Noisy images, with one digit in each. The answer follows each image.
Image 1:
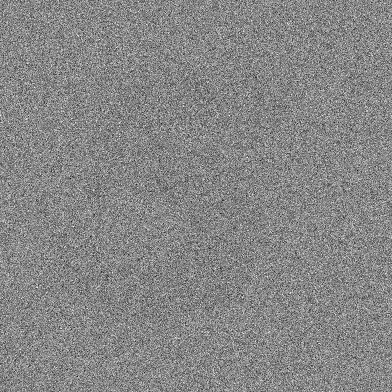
5
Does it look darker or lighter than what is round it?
darker
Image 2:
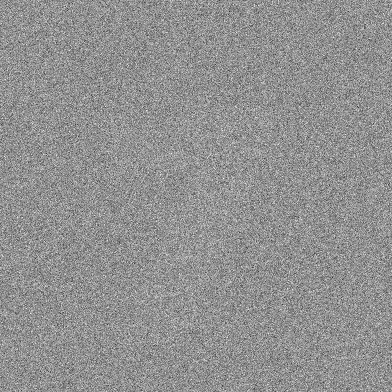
7
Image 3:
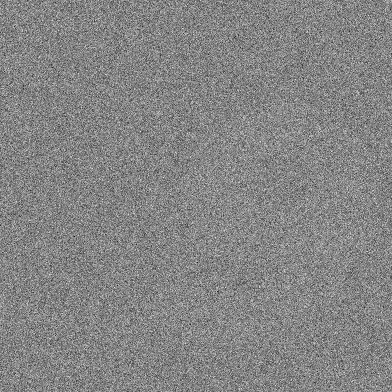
9
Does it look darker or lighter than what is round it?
lighter
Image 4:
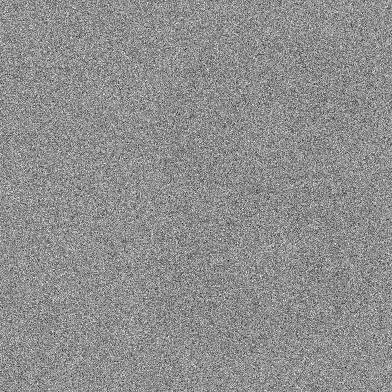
8
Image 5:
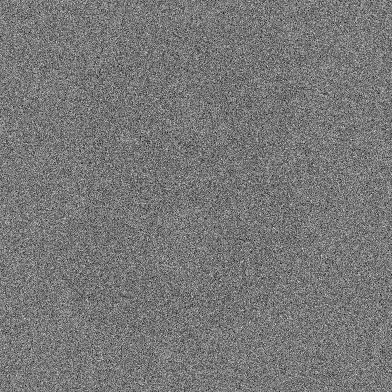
8
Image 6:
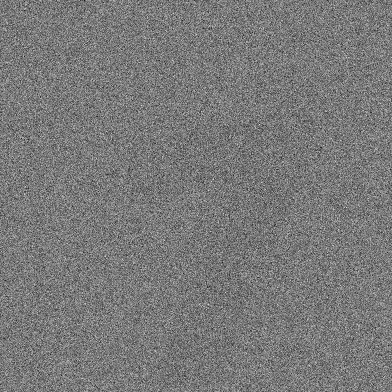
7
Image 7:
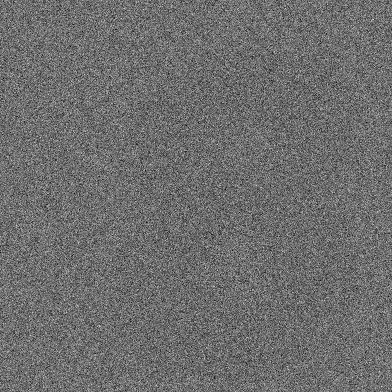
8
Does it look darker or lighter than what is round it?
darker
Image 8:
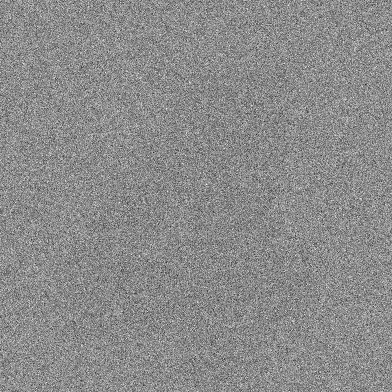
4
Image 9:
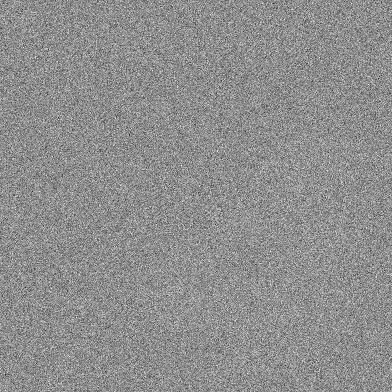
4
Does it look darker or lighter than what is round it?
lighter
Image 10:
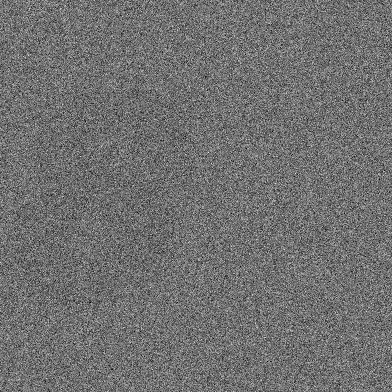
8
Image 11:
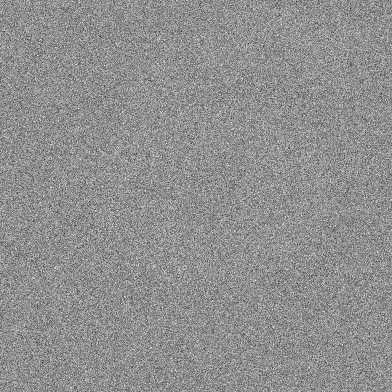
6
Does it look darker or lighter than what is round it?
lighter
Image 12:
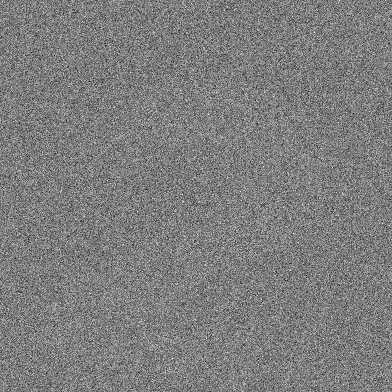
2
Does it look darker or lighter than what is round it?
lighter
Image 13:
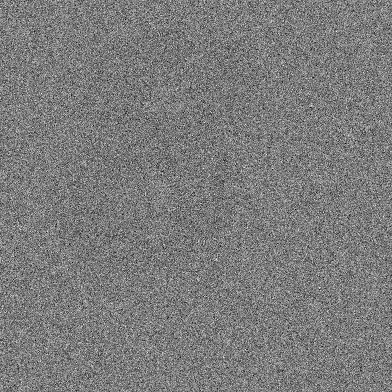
8
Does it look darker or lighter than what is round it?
darker
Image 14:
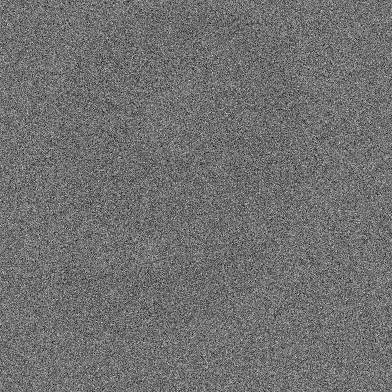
9
